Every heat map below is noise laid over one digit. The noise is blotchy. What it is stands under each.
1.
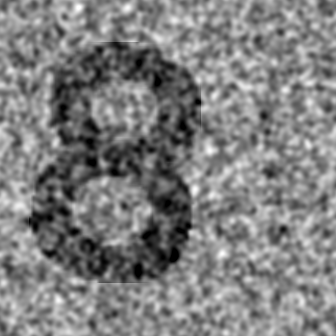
8
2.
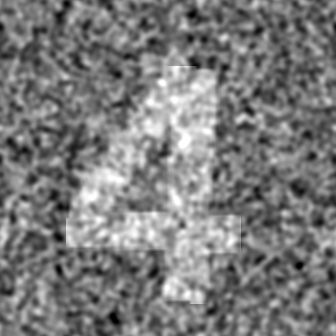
4
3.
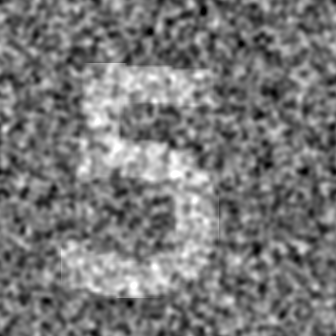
5
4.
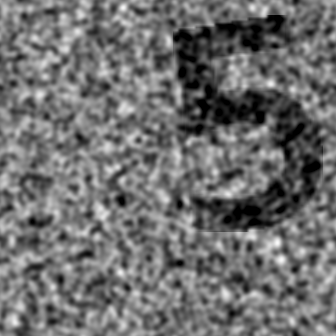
5
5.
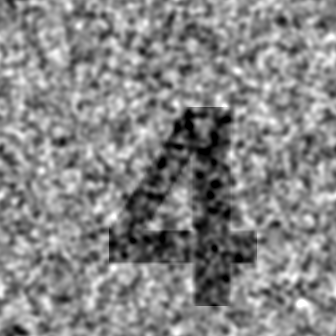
4
